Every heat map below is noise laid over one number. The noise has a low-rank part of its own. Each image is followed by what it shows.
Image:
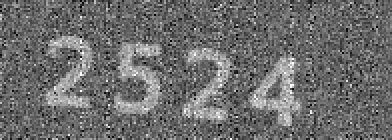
2524
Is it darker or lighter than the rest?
lighter
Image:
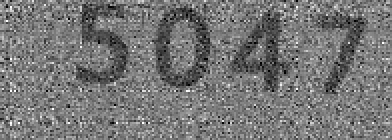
5047
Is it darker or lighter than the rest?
darker
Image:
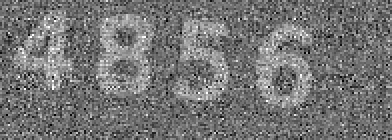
4856
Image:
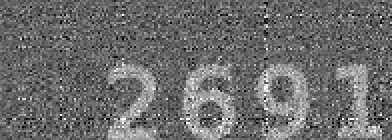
2691
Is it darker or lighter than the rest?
lighter
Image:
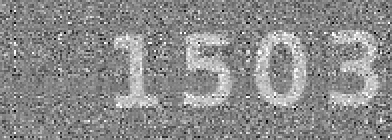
1503
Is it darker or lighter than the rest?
lighter
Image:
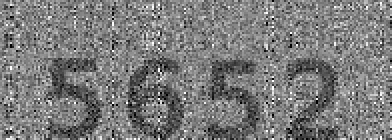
5652
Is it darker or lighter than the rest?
darker
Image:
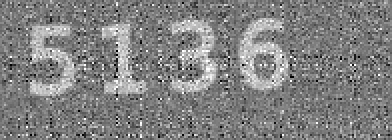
5136
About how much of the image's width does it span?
two thirds
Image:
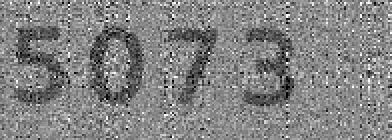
5073
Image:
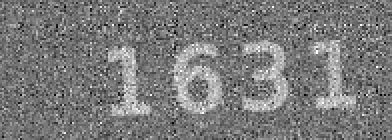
1631
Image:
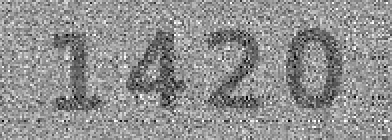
1420
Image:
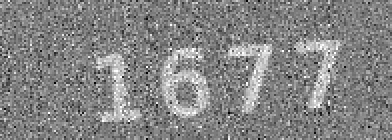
1677
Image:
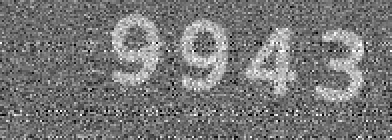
9943
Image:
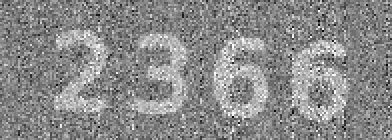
2366
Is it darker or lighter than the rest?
lighter
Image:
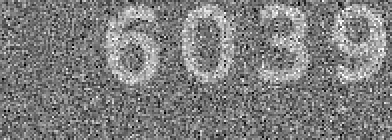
6039
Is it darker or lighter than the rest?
lighter
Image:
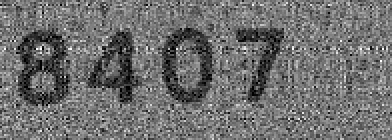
8407
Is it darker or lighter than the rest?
darker
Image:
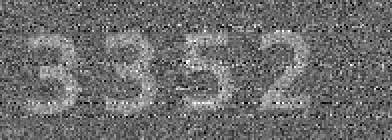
3352
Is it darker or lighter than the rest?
lighter
